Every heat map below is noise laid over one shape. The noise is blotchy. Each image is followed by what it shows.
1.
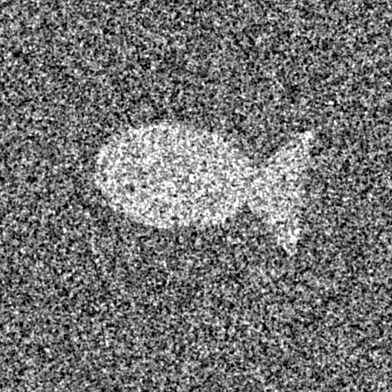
light fish
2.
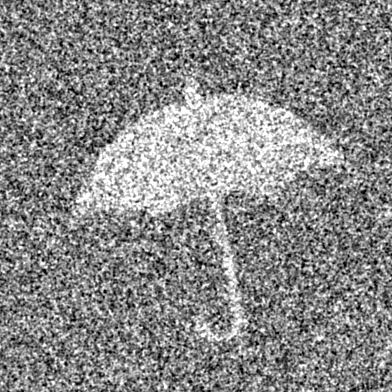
light umbrella
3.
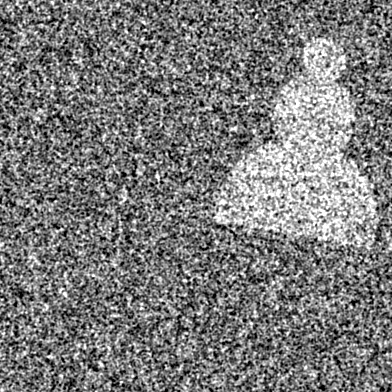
light chess pawn
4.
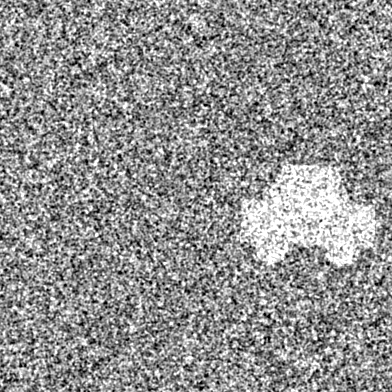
light car, middle right
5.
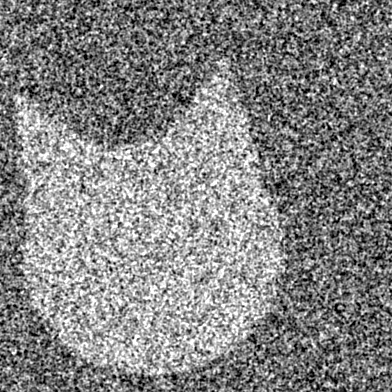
light cat's head
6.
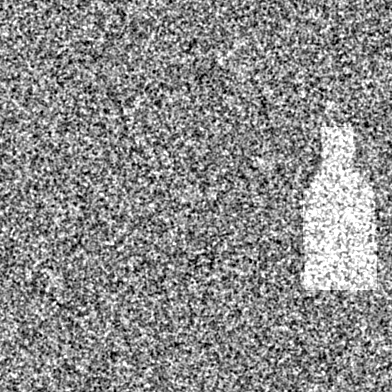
light bottle, middle right
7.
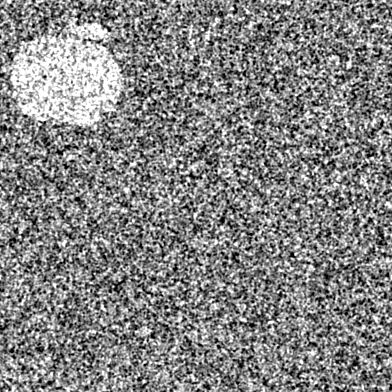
light apple, top left
